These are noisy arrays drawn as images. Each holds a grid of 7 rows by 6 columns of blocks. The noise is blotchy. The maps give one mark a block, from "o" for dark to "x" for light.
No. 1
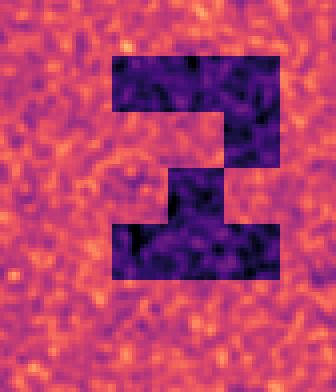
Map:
x x x x x x
x x o o o x
x x x x o x
x x x o x x
x x o o o x
x x x x x x
x x x x x x
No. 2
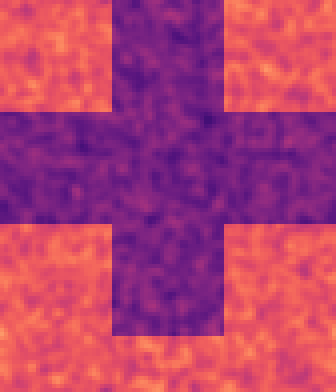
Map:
x x o o x x
x x o o x x
o o o o o o
o o o o o o
x x o o x x
x x o o x x
x x x x x x
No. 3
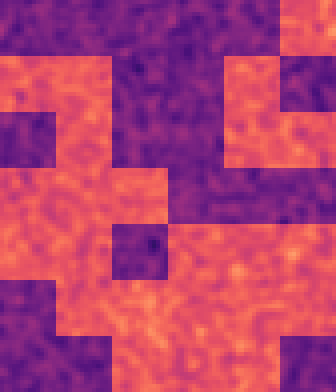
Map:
o o o o o x
x x o o x o
o x o o x x
x x x o o o
x x o x x x
o x x x x x
o o x x x o
